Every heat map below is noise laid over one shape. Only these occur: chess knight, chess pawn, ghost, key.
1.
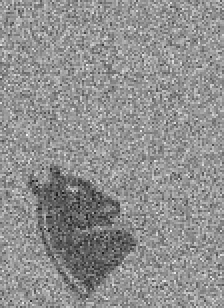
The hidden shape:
chess knight
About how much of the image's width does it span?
half
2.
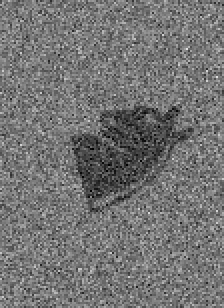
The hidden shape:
chess knight
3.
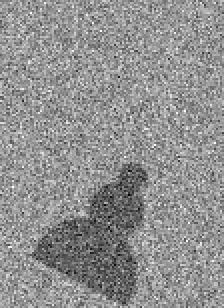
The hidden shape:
chess pawn
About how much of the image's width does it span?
half
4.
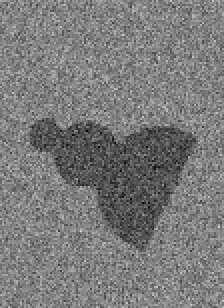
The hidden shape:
chess pawn
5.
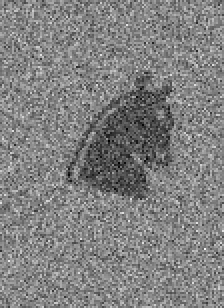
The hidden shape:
chess knight
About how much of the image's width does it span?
half
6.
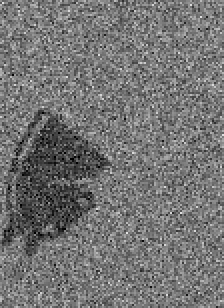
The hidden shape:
chess knight
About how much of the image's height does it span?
half
